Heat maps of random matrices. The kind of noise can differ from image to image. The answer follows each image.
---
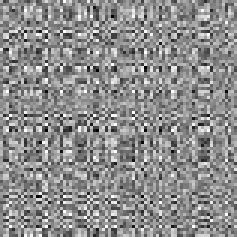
low rank plus noise
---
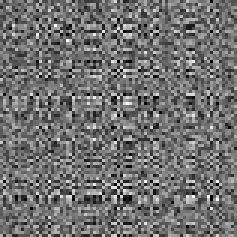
low rank plus noise
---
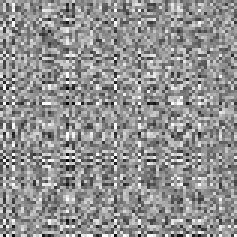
low rank plus noise
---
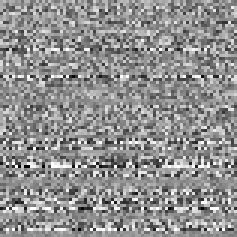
rows of uneven size
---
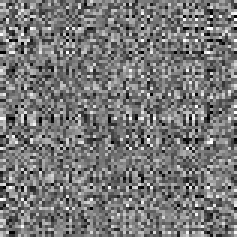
low rank plus noise
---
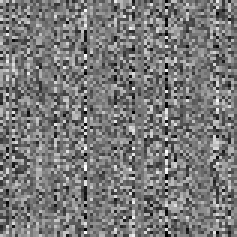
columns of uneven size
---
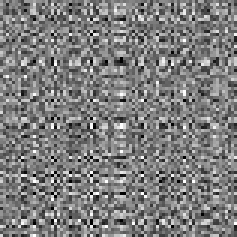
low rank plus noise
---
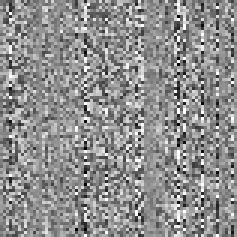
columns of uneven size
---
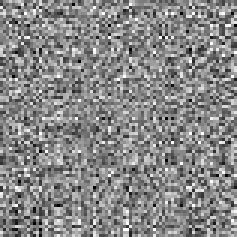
low rank plus noise
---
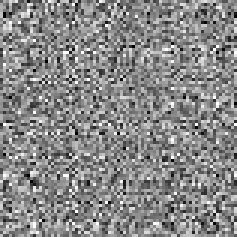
low rank plus noise
